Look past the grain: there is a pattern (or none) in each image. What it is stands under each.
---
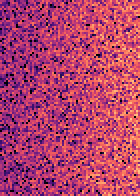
a smooth slope
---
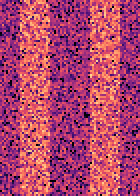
vertical stripes
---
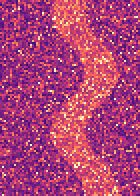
a wavy band
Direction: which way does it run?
top to bottom
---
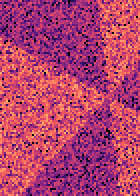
spokes from one point
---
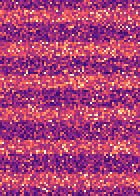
horizontal stripes
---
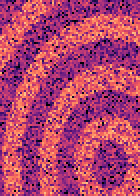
rings round one point
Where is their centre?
bottom right
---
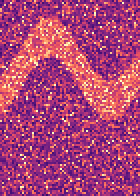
a wavy band
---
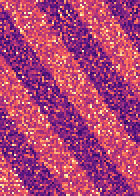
diagonal stripes
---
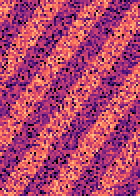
diagonal stripes
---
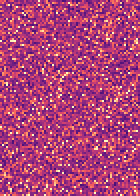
only noise
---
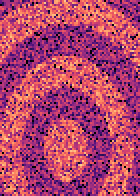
rings round one point
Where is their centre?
bottom middle
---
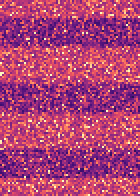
horizontal stripes
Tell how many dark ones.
3
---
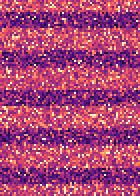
horizontal stripes
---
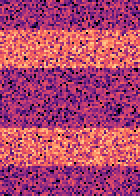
horizontal stripes
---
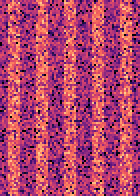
vertical stripes
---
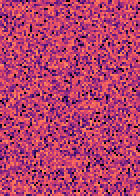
only noise
